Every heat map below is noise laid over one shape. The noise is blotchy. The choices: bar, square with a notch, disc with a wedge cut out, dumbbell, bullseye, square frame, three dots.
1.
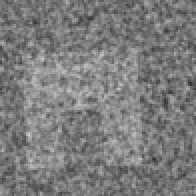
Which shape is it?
square with a notch
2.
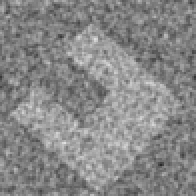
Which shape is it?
square with a notch
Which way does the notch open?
up and left
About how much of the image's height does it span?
nearly all
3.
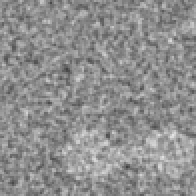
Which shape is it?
dumbbell
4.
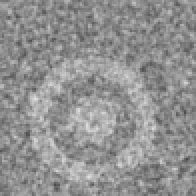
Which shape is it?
bullseye
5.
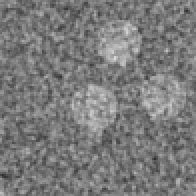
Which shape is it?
three dots
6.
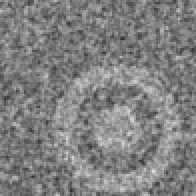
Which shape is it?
bullseye
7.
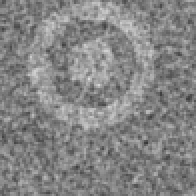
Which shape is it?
bullseye
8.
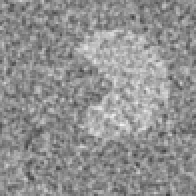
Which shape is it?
disc with a wedge cut out
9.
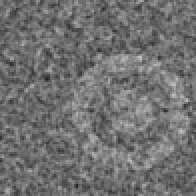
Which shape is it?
bullseye
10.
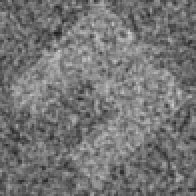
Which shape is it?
square with a notch
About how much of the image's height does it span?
nearly all
